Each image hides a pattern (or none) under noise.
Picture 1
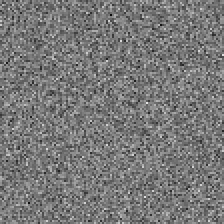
only noise
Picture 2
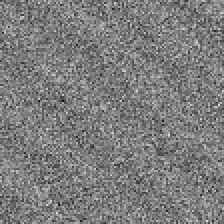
diagonal stripes
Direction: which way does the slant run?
top left to bottom right
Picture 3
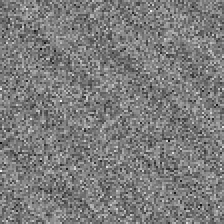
diagonal stripes
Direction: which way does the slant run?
top left to bottom right
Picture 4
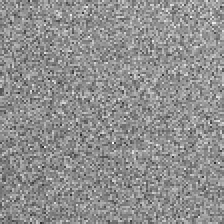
a smooth slope
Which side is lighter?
top right
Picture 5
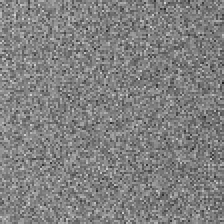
a smooth slope
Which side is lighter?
left
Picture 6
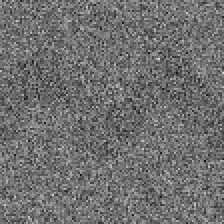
a wavy band
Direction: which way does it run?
left to right
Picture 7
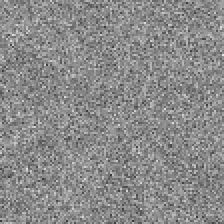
spokes from one point
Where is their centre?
centre
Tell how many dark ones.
7
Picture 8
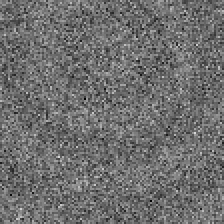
rings round one point
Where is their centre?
top middle
